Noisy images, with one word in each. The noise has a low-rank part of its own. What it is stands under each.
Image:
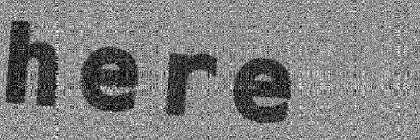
here
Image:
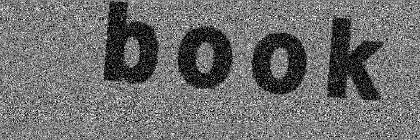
book
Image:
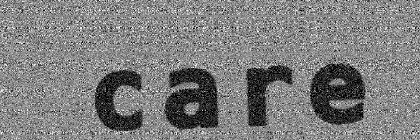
care
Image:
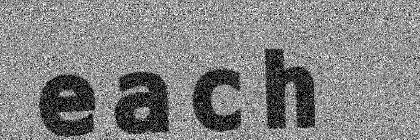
each
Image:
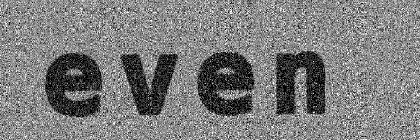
even
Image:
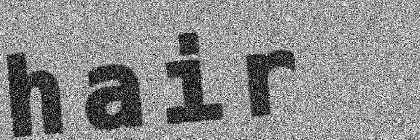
hair
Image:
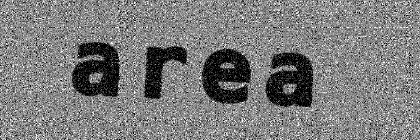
area
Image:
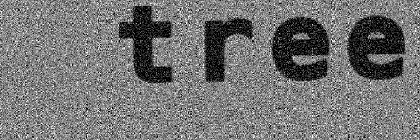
tree
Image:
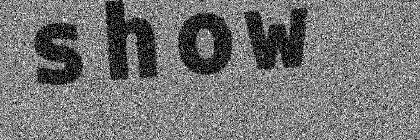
show
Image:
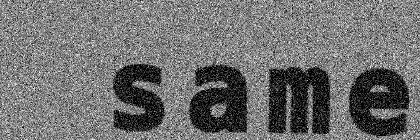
same
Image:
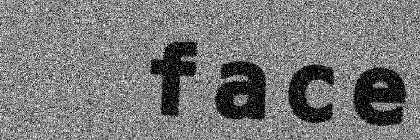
face
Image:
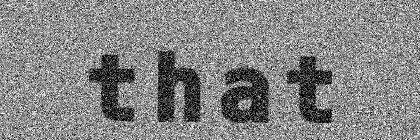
that
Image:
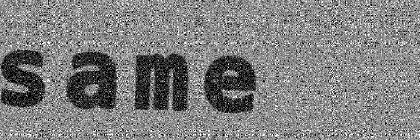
same
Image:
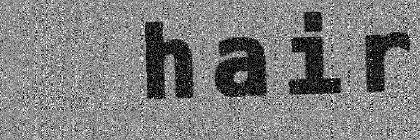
hair
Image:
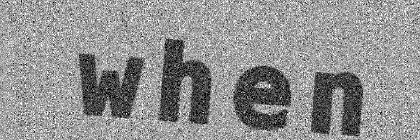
when
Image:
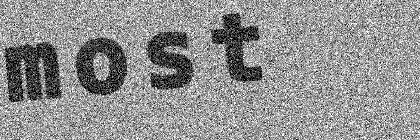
most
